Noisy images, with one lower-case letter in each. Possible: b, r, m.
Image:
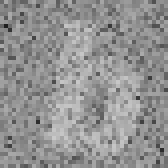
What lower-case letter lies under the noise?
b
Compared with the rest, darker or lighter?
lighter
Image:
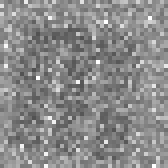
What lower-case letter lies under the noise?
m
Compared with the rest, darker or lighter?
darker
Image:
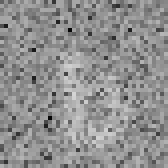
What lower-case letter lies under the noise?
b
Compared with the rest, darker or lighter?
lighter
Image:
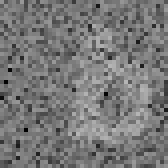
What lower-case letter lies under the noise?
b
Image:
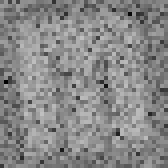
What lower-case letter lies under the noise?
m
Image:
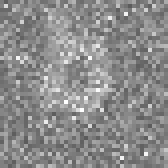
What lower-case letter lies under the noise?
b
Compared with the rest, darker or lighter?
lighter
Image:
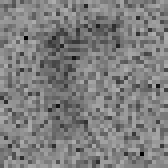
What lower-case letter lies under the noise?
r
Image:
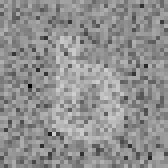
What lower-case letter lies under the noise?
b
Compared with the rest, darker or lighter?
lighter
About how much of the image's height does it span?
two thirds
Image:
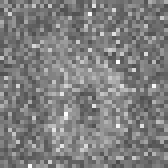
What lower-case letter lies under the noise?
b
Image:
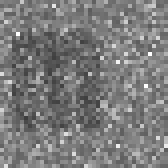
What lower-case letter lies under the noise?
m
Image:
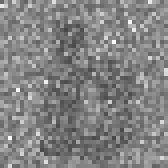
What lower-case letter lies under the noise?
b
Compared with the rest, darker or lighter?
darker
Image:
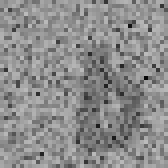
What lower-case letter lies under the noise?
b
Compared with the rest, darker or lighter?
darker
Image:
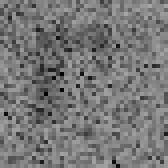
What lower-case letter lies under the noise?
r
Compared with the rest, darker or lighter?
darker
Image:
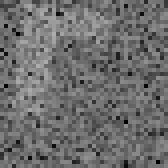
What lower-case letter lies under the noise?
r
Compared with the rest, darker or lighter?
lighter
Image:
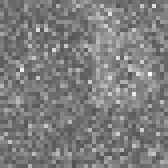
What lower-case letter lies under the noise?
b
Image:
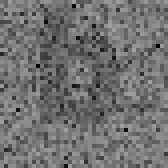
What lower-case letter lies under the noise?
b
